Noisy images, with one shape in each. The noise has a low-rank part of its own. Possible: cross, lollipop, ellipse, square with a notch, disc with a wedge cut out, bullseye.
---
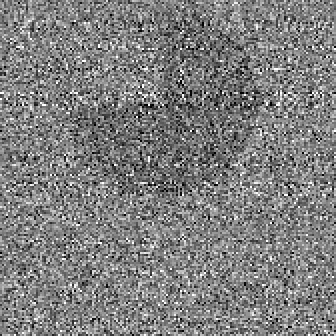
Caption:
dark disc with a wedge cut out
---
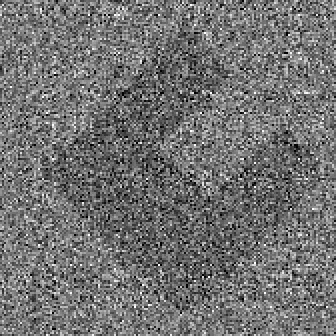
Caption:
dark square with a notch
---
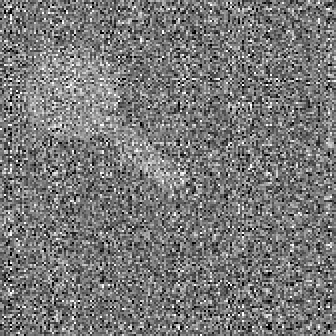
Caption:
light lollipop
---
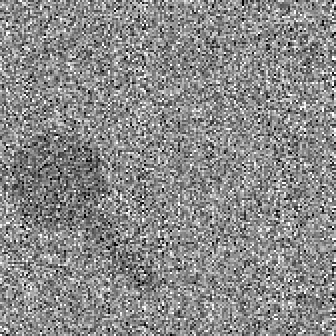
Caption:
dark lollipop
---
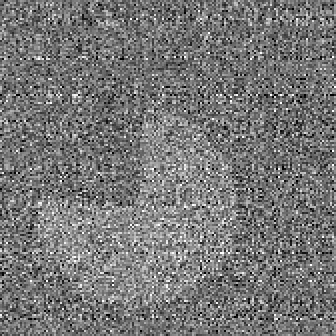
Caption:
light disc with a wedge cut out
